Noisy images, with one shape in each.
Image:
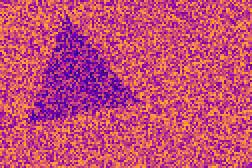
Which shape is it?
triangle
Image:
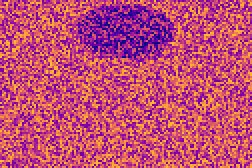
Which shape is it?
ellipse
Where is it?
top middle
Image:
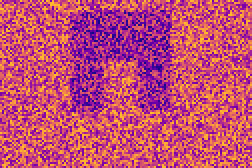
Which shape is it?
square with a notch
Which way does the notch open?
down
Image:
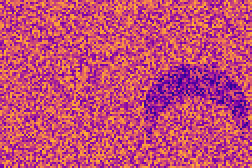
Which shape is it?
crescent
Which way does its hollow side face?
down
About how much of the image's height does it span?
half
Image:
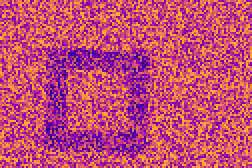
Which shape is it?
square frame
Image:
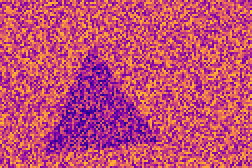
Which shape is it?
triangle
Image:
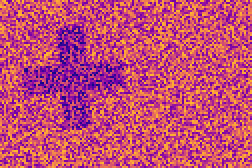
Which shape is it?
cross
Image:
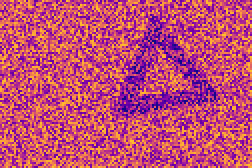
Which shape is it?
triangle frame
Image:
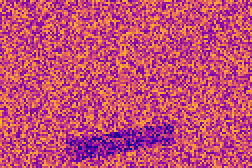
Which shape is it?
bar
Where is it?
bottom middle
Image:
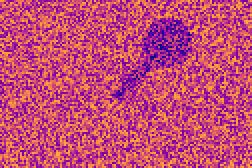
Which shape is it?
lollipop
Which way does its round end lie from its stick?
up and right
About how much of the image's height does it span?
half
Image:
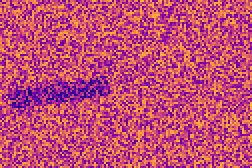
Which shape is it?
bar
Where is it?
middle left
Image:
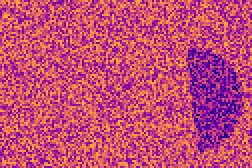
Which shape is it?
half disc
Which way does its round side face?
right
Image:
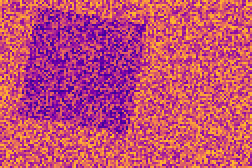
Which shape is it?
square
